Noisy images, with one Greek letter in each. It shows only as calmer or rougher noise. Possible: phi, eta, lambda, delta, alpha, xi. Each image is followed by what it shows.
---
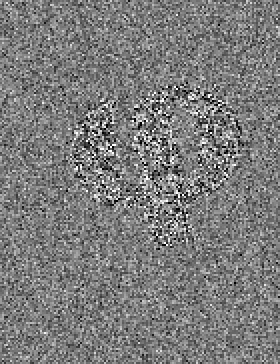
rough phi
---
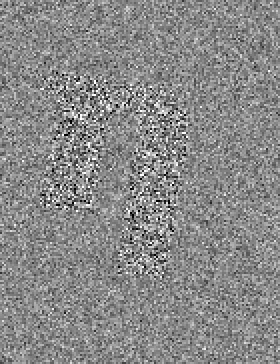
rough eta
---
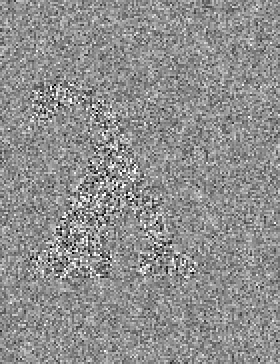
rough lambda
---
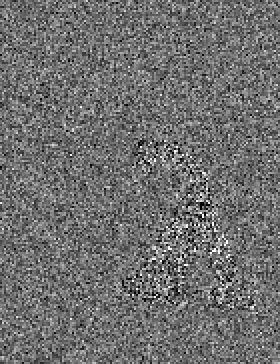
rough lambda
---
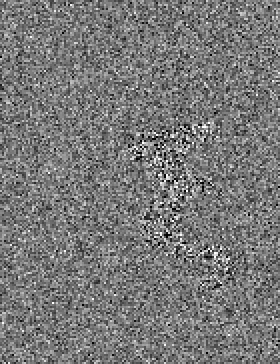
rough xi
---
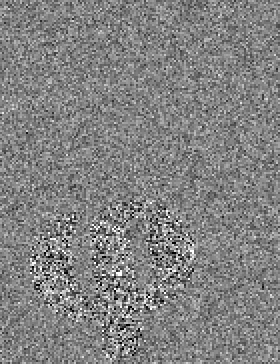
rough phi
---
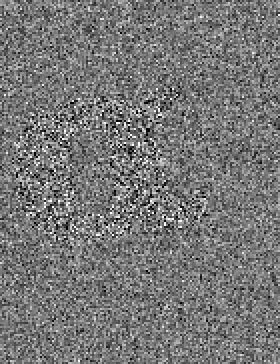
rough alpha
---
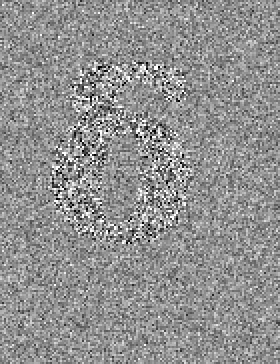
rough delta
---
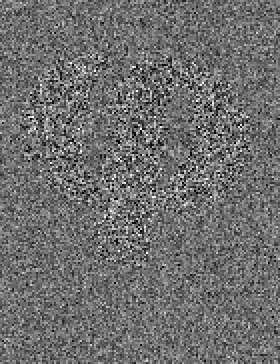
rough phi
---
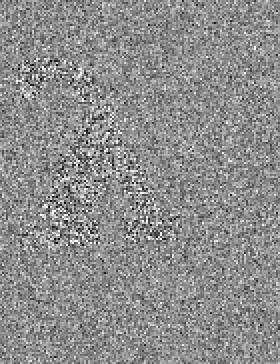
rough lambda
